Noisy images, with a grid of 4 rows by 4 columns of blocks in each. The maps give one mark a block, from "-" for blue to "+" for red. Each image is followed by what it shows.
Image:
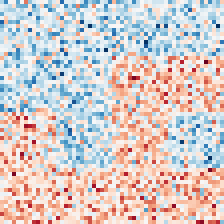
- - - -
- - + +
+ - + -
+ + + +
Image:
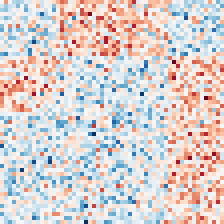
- + + -
+ - - +
- - - +
- - - +
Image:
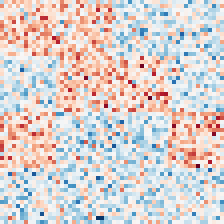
+ + - -
- + + -
+ - - +
- - - -
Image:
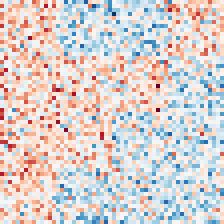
+ - - +
+ + + -
+ + - -
+ - - -
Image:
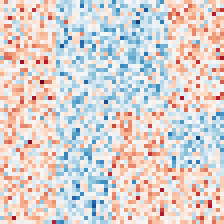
+ - - +
+ - - +
+ - + -
+ - + +
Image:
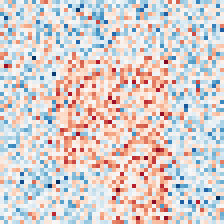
- - - -
- + + -
- + + -
- - + -
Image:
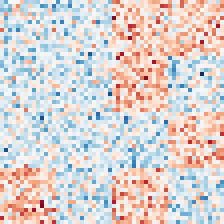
- - + +
- - + -
- - - +
+ - + -
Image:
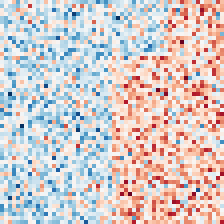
- - - +
- - + +
- - + +
- - + +
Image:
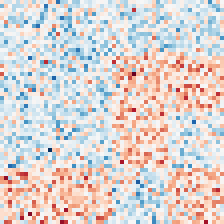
- - - -
- - + +
- - + -
+ + - +
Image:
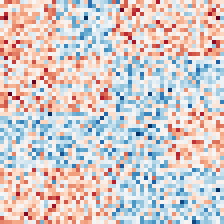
+ - + +
+ + - -
- - - +
+ + - -
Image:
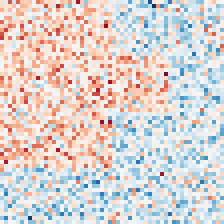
+ + - -
+ + + -
+ + - -
- - - -
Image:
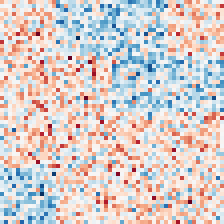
+ - - +
+ + - -
+ + + +
- + + +
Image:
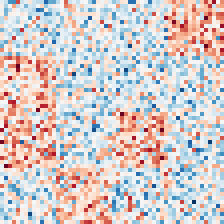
- - - +
+ - - -
+ - + -
- + - -
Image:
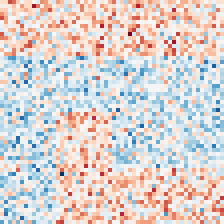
+ + + +
- - - -
- + - -
- + + +
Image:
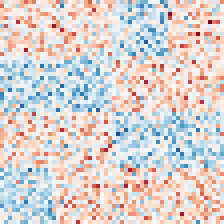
+ + - +
- - + +
+ + - -
- + + +
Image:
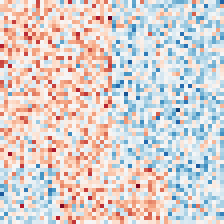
+ + - -
+ + - -
+ + - -
- + + -
